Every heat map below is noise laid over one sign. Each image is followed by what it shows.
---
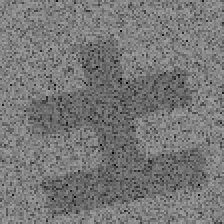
plus-minus sign
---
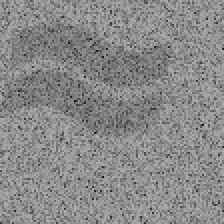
approximately sign
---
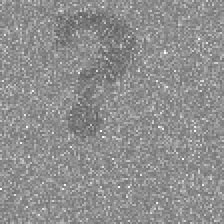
question mark
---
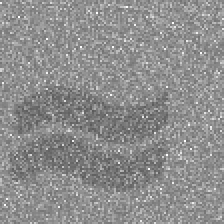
approximately sign
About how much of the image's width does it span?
two thirds
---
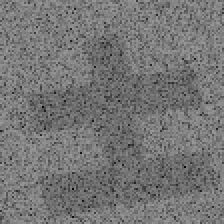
plus-minus sign
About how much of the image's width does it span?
nearly all
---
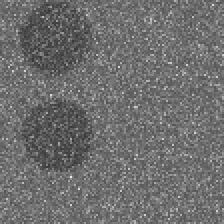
colon
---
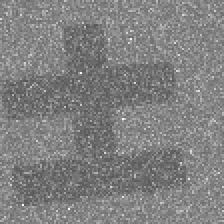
plus-minus sign
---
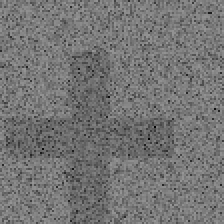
plus sign
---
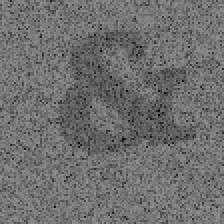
ampersand
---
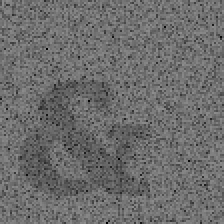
ampersand
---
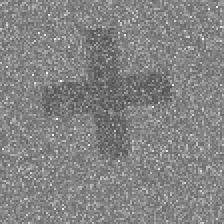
plus sign
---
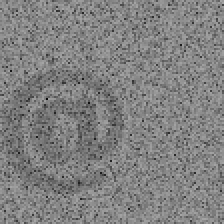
at sign
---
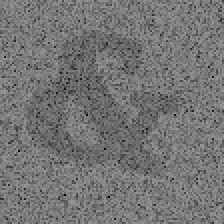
ampersand
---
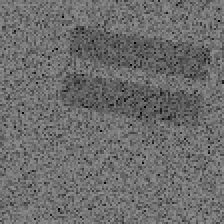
equals sign
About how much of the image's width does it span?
two thirds
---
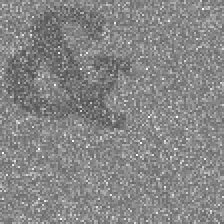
ampersand
